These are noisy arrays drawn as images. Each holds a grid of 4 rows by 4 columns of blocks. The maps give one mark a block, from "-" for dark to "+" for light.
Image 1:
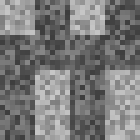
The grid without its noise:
+ - + -
- - - -
- + - +
- + - +
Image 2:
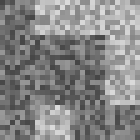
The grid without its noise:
- + + +
- - - +
- - - +
- + - -
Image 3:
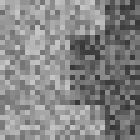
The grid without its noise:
+ + + -
+ + - -
+ + - -
+ + + -
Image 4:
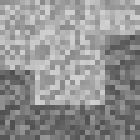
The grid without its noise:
+ + + +
+ + + -
- + + -
- - - -
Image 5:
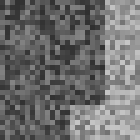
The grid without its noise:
- - - +
- - - +
- - - +
- - + +
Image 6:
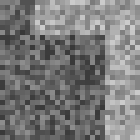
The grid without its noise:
- + + +
- - - +
- - - +
- - - +
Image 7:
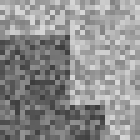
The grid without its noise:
+ + + +
- - + +
- - + +
- - - +
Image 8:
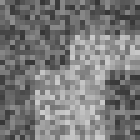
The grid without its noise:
- - - -
- - + +
- + + -
- + + -
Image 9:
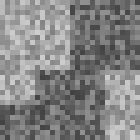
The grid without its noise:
+ + - -
+ + - -
+ - - +
- - - +
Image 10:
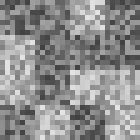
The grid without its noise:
- - + -
+ - - -
+ - + +
- + - +
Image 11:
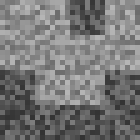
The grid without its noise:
+ + - +
+ + + +
- + + -
- - - -
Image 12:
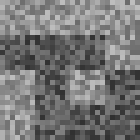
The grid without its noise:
+ + + +
- - - +
+ - + -
+ - - -
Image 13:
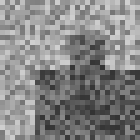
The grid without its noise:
+ + + +
+ + - +
+ - - -
+ - - -
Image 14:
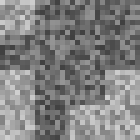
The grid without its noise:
+ - - -
- - - -
+ - - +
+ - + +
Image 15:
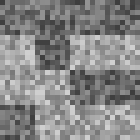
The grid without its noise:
- - - -
+ - + +
+ + - -
- + + +
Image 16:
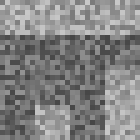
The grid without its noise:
+ + + +
- - - -
- - - +
- + - +
